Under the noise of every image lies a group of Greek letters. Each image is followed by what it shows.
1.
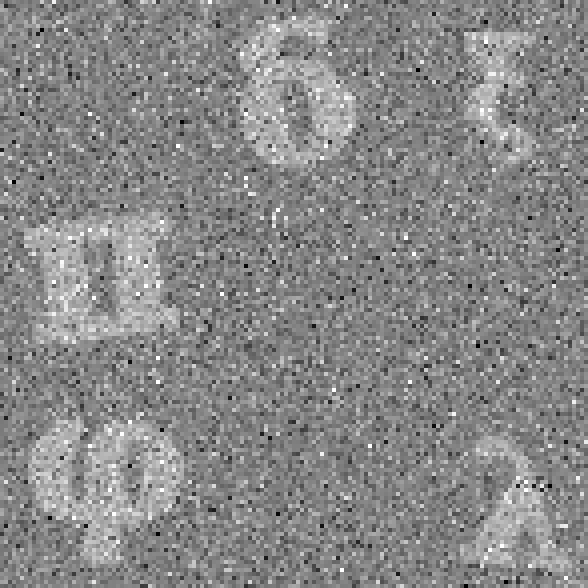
top middle: delta; top right: xi; middle left: pi; bottom left: phi; bottom right: lambda
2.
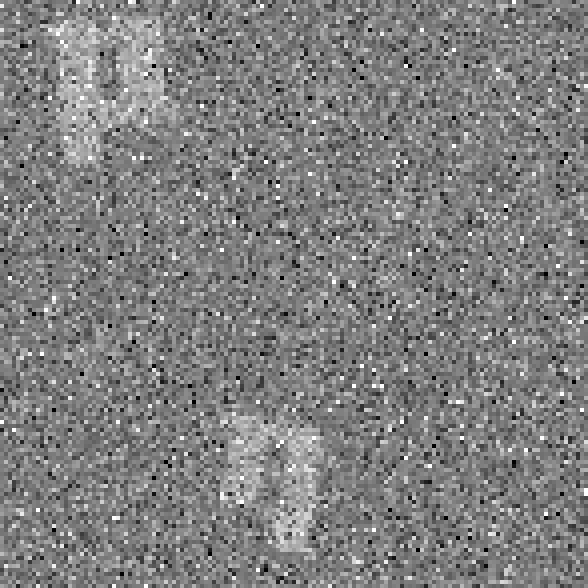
top left: mu; bottom middle: eta
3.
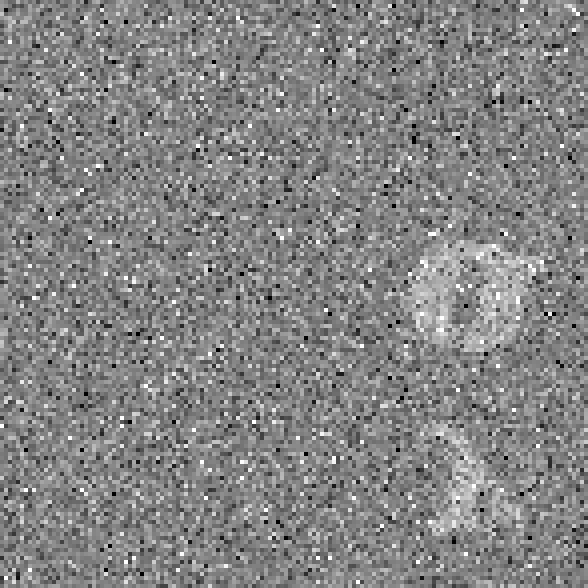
middle right: sigma; bottom right: lambda
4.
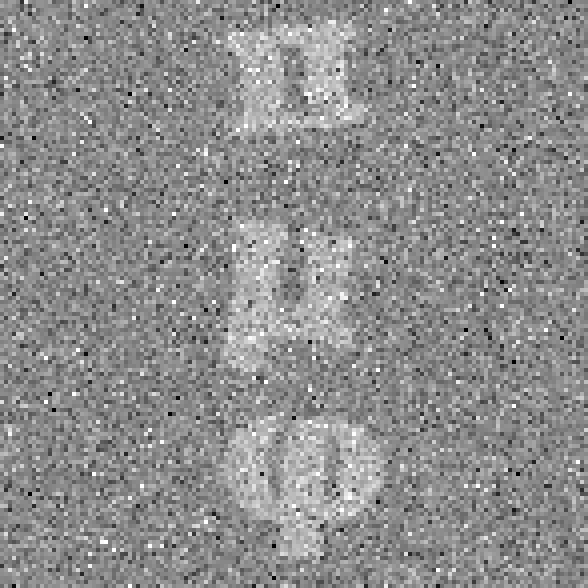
top middle: pi; centre: mu; bottom middle: phi
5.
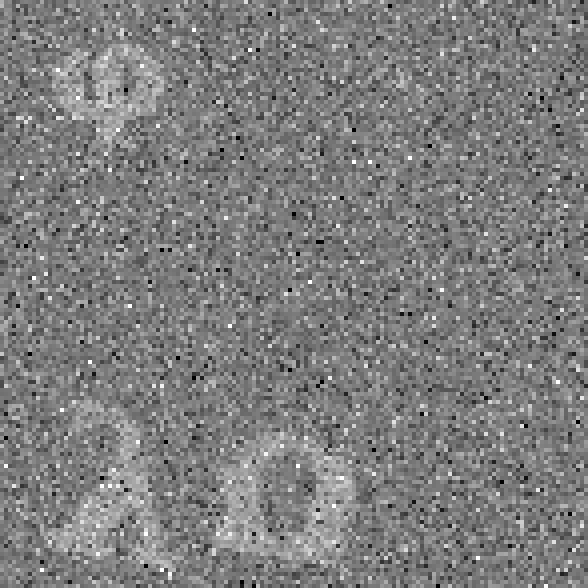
top left: phi; bottom left: lambda; bottom middle: omega
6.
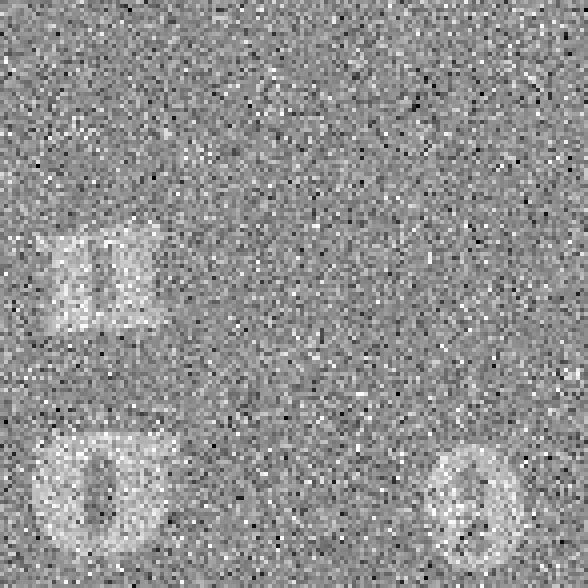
middle left: pi; bottom left: sigma; bottom right: theta
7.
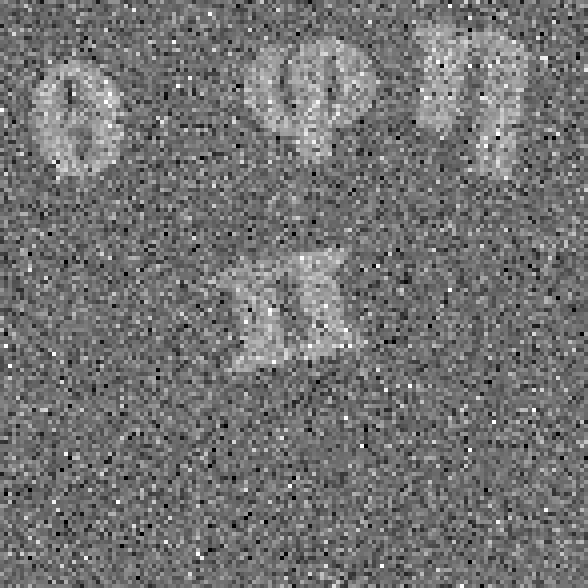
top left: theta; top middle: phi; top right: eta; centre: pi
